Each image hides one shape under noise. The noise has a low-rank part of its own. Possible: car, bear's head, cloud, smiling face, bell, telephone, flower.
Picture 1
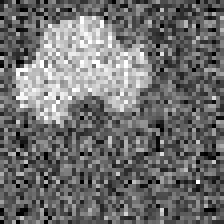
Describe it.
light car
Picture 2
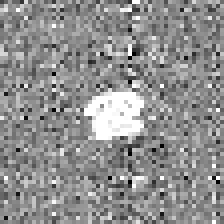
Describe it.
light telephone, centre
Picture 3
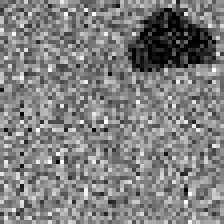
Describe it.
dark cloud, top right
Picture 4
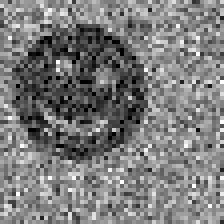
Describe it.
dark smiling face
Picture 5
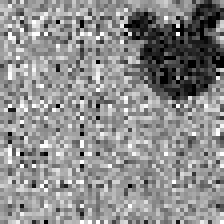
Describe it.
dark bear's head, top right
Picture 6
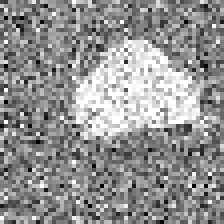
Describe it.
light cloud
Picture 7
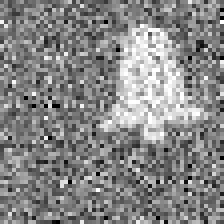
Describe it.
light bell
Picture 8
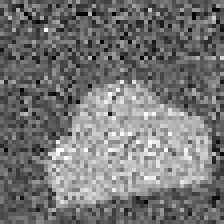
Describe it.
light cloud
